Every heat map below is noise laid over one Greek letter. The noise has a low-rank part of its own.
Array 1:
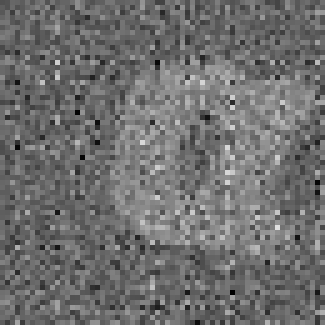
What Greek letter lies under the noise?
alpha
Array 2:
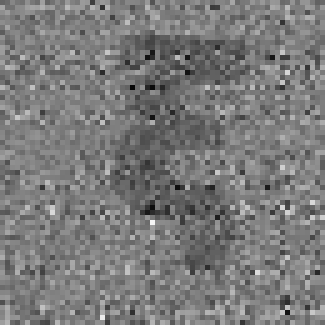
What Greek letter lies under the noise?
xi
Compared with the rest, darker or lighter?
darker
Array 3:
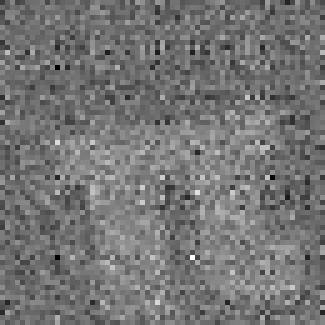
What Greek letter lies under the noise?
pi
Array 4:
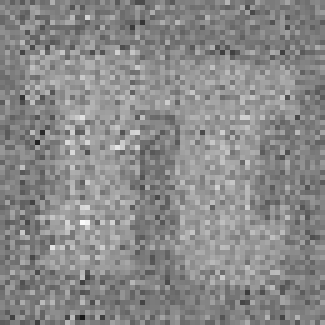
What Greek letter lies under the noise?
pi
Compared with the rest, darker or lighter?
lighter
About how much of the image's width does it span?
nearly all
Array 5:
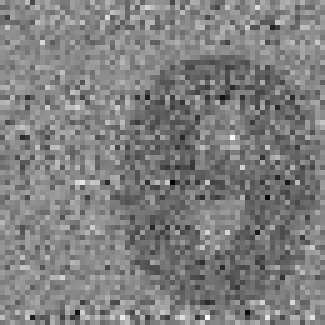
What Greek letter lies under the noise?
theta
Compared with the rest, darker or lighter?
darker
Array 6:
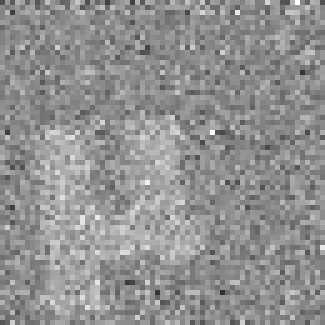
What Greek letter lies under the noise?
mu
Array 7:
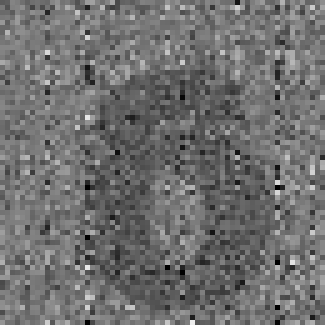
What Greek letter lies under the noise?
delta
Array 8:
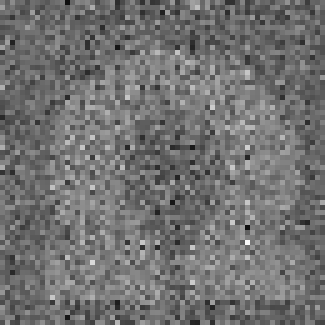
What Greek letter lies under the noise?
omega
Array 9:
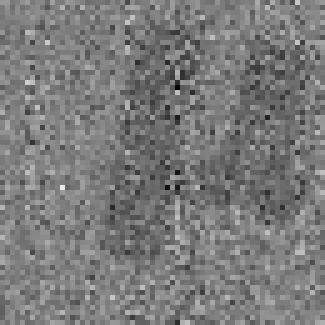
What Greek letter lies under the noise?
mu
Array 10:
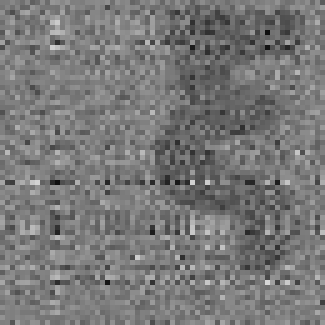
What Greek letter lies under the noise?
xi
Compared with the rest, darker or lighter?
darker
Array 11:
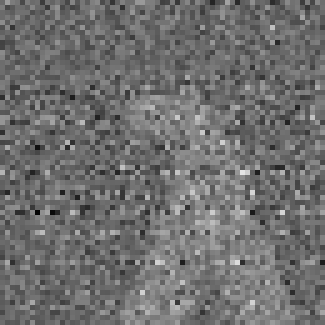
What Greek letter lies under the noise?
lambda
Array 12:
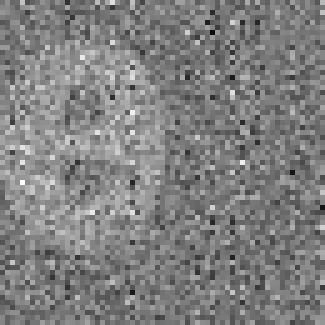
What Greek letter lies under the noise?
theta
